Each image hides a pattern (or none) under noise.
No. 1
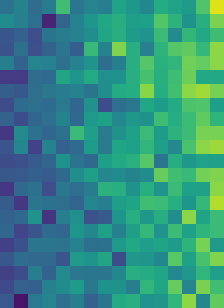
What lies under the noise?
a smooth slope
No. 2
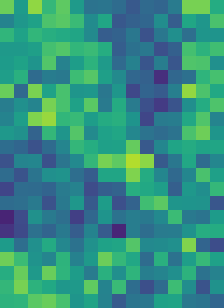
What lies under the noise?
spokes from one point
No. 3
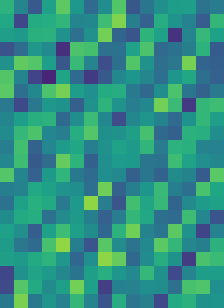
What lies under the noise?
diagonal stripes
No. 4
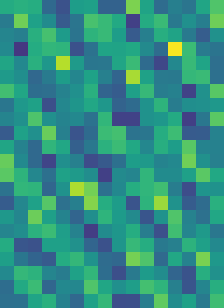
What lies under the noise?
diagonal stripes
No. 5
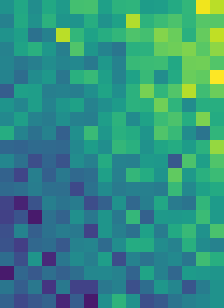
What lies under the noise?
a smooth slope
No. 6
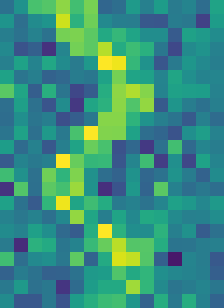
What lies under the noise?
a wavy band
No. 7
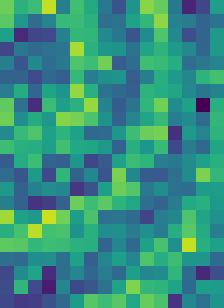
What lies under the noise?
rings round one point
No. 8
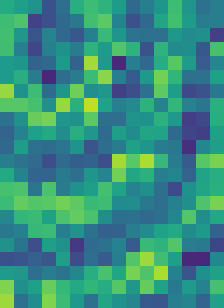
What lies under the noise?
rings round one point
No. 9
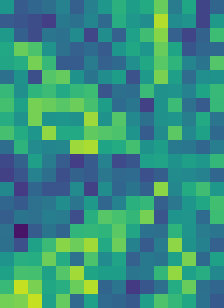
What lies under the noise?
spokes from one point
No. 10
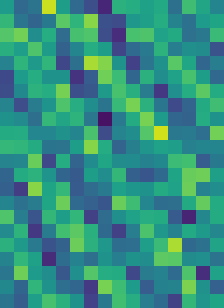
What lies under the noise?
diagonal stripes
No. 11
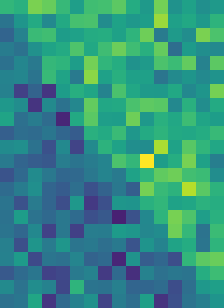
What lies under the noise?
a sharp edge
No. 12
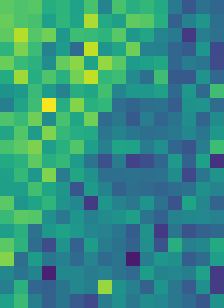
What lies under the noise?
a sharp edge
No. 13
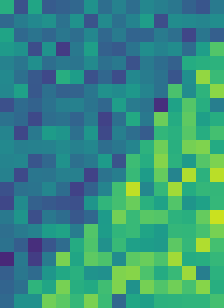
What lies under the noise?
a sharp edge
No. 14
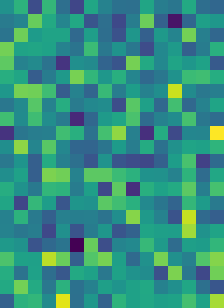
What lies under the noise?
only noise
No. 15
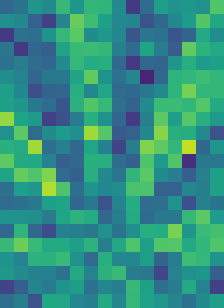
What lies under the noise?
spokes from one point
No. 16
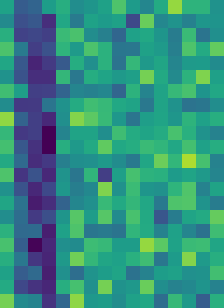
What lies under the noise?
one vertical stripe
